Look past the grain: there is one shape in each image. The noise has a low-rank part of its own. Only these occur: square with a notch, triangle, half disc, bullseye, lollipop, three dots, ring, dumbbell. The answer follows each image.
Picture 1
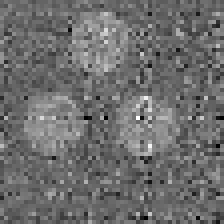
three dots
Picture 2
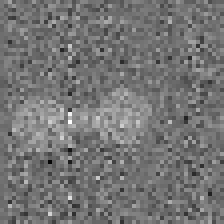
dumbbell
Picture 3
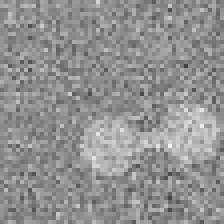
dumbbell
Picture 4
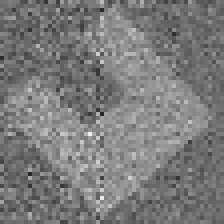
square with a notch
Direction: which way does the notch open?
up and left
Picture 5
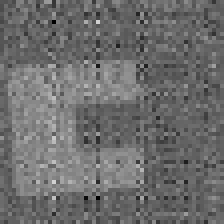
square with a notch
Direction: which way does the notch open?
right
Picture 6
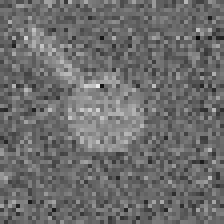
lollipop
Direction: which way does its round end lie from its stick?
down and right
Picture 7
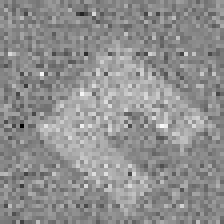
square with a notch
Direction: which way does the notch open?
down and right
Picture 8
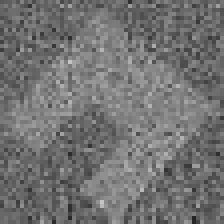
square with a notch
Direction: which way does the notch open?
down and left
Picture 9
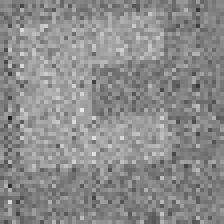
square with a notch
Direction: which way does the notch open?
right
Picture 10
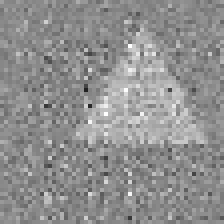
triangle
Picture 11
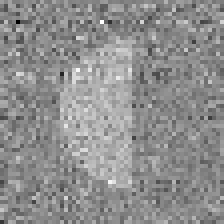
half disc
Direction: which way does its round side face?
left
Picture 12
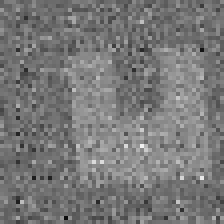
square with a notch
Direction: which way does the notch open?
up
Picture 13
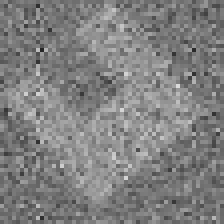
square with a notch
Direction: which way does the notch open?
up and left
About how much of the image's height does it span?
nearly all
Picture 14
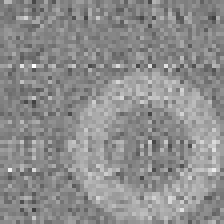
ring
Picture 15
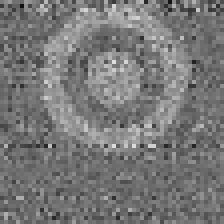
bullseye
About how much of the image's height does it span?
two thirds
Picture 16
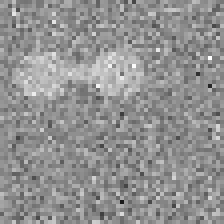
dumbbell
